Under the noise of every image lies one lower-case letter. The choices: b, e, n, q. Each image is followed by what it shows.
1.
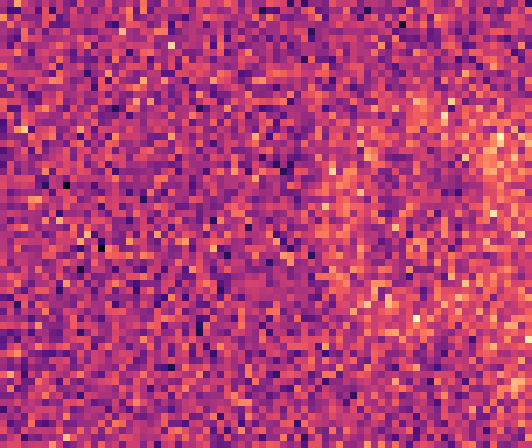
q
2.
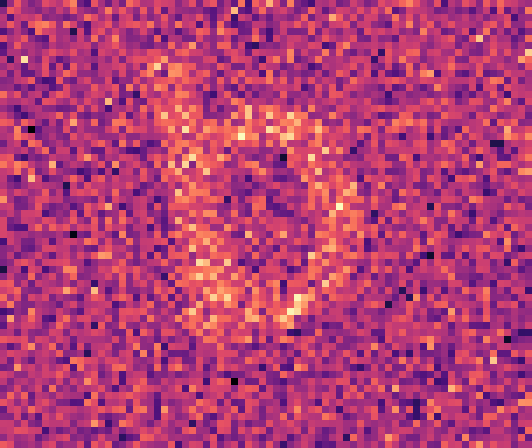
b
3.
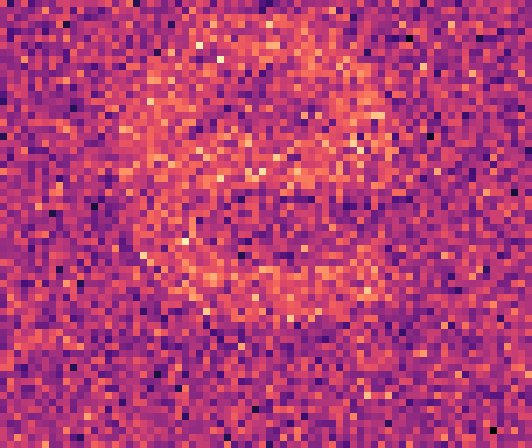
e
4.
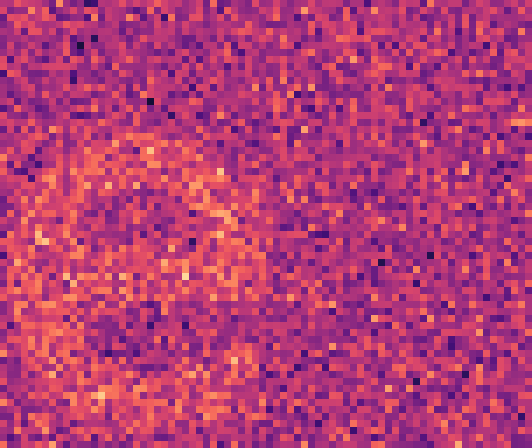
e
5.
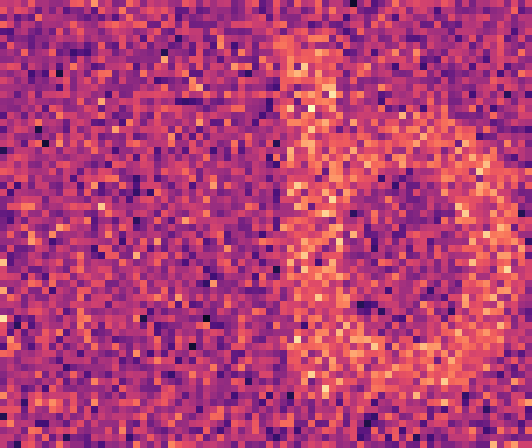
b
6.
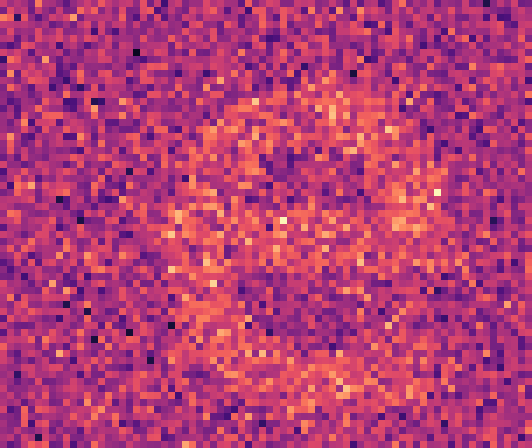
e
